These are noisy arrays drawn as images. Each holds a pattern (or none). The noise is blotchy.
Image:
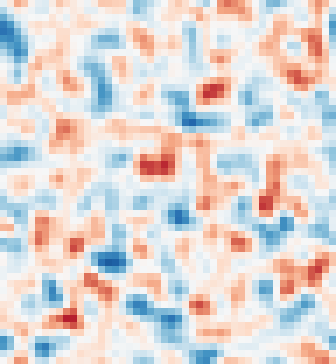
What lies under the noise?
only noise
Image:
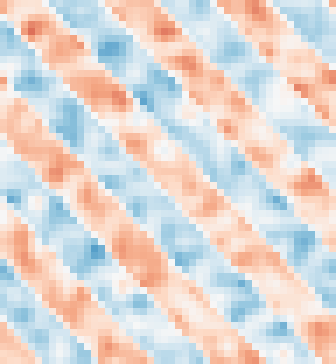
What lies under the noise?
diagonal stripes
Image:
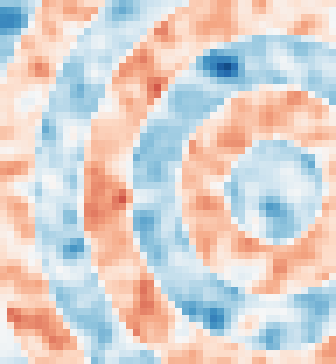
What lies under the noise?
rings round one point
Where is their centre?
middle right
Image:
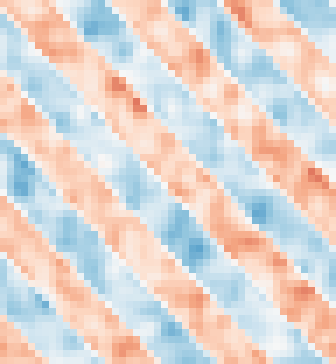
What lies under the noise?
diagonal stripes
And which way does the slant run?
top left to bottom right
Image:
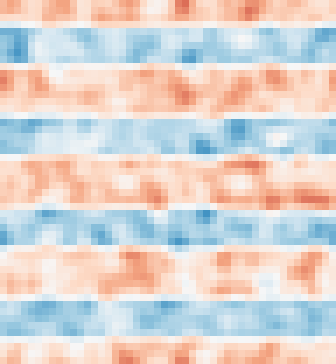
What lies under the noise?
horizontal stripes
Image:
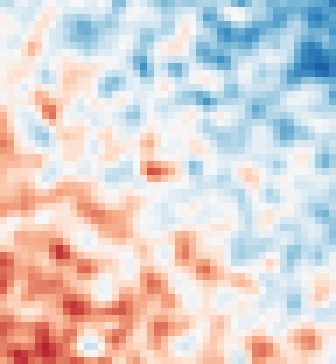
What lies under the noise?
a smooth slope
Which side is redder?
bottom left
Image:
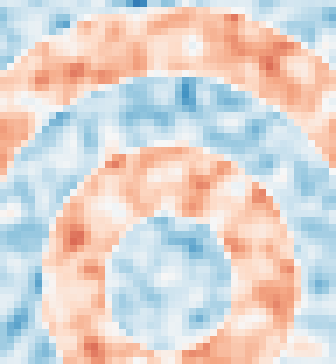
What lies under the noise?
rings round one point
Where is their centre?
bottom middle
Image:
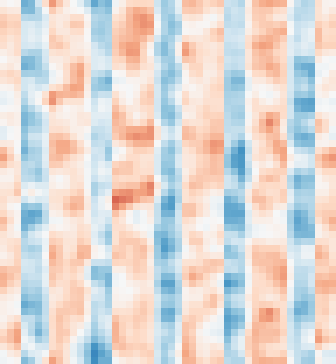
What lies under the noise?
vertical stripes
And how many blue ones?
5
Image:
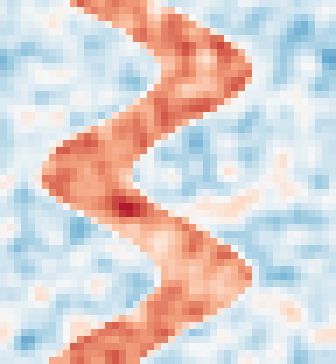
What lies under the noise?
a wavy band
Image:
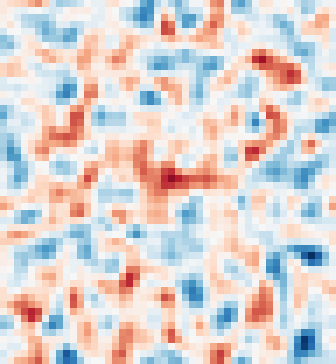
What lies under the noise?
only noise
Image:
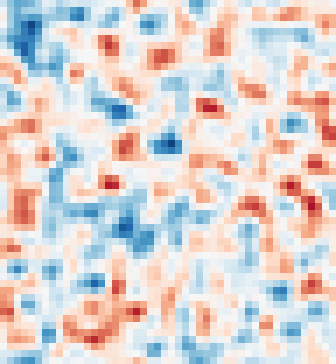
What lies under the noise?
only noise
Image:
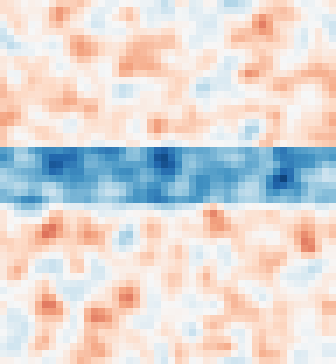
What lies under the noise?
one horizontal stripe
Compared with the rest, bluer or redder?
bluer
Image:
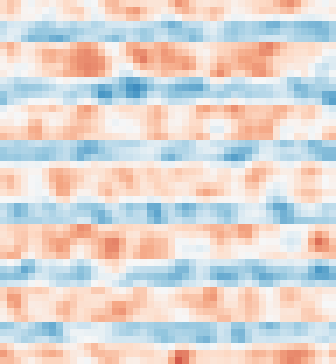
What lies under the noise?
horizontal stripes
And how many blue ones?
6
